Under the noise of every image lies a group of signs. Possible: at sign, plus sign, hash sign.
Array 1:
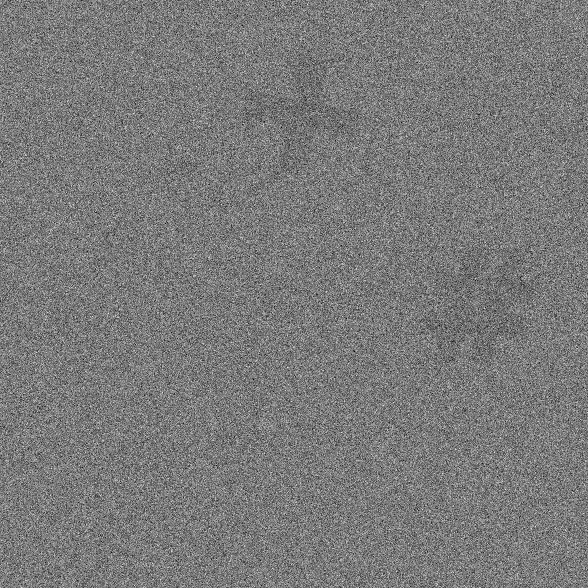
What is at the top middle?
plus sign
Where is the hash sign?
middle right
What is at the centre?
nothing
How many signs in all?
2
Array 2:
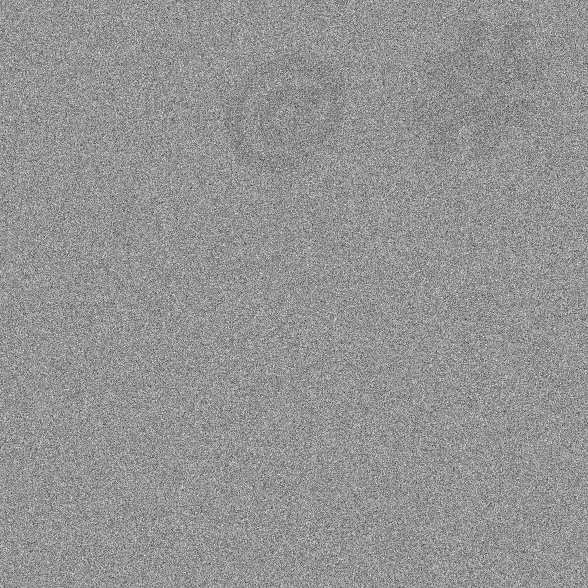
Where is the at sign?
top middle
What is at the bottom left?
nothing
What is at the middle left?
nothing
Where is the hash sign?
top right
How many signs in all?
2
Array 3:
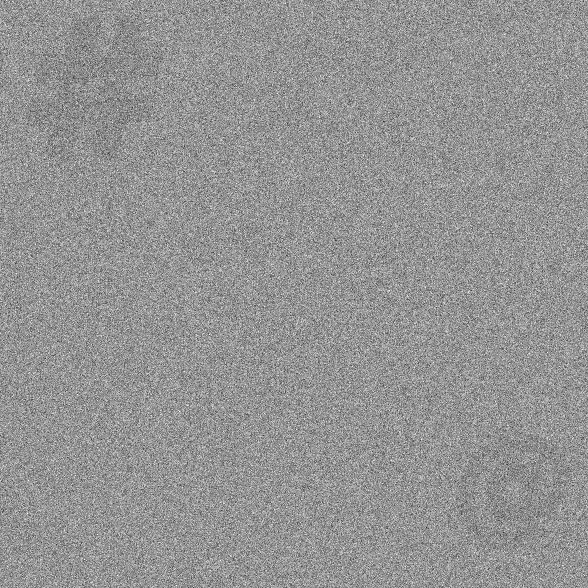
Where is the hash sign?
top left
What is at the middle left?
nothing
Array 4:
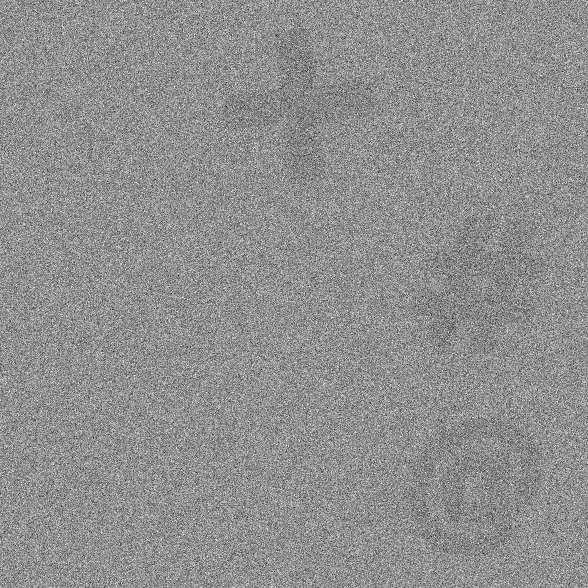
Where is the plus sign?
top middle
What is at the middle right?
hash sign
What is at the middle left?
nothing
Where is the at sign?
bottom right
